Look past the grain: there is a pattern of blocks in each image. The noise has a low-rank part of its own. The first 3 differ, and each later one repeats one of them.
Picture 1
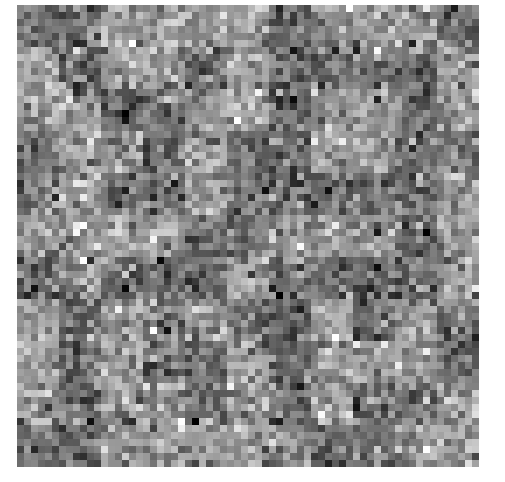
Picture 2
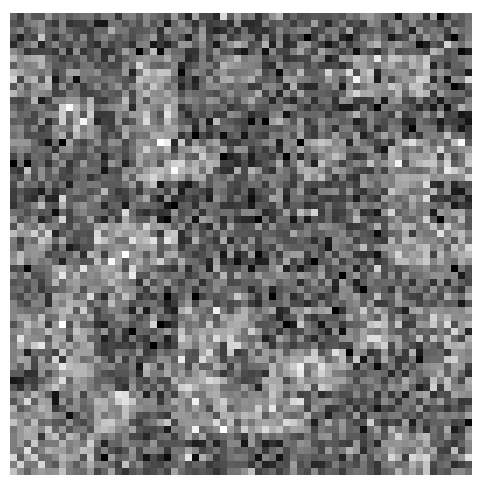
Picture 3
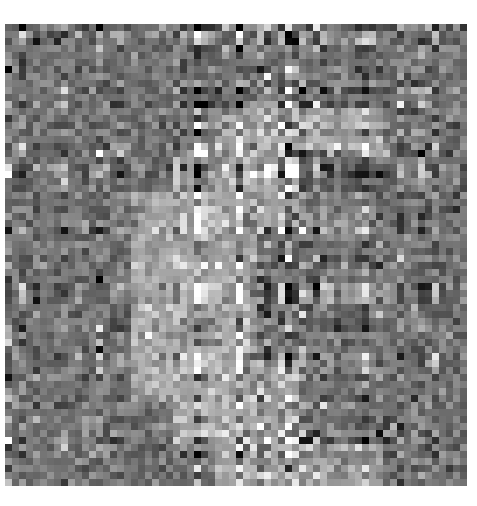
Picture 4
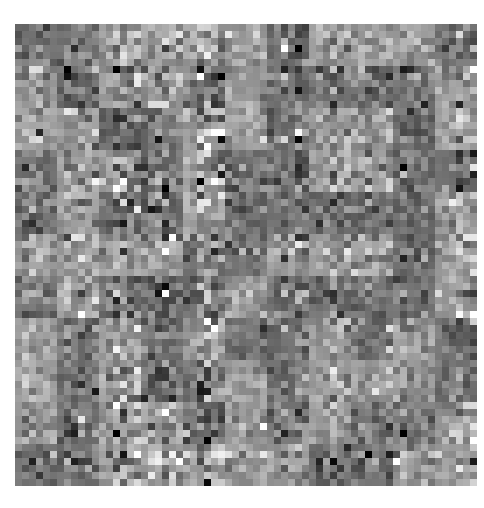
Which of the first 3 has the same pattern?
1
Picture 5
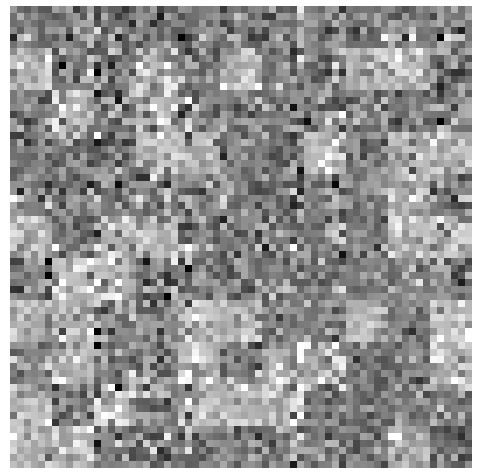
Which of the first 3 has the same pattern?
2
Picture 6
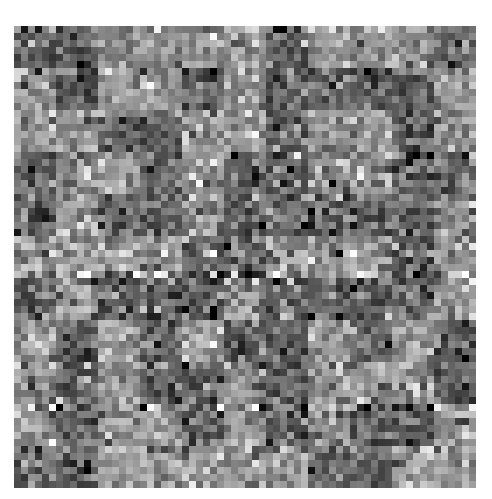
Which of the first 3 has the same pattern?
1
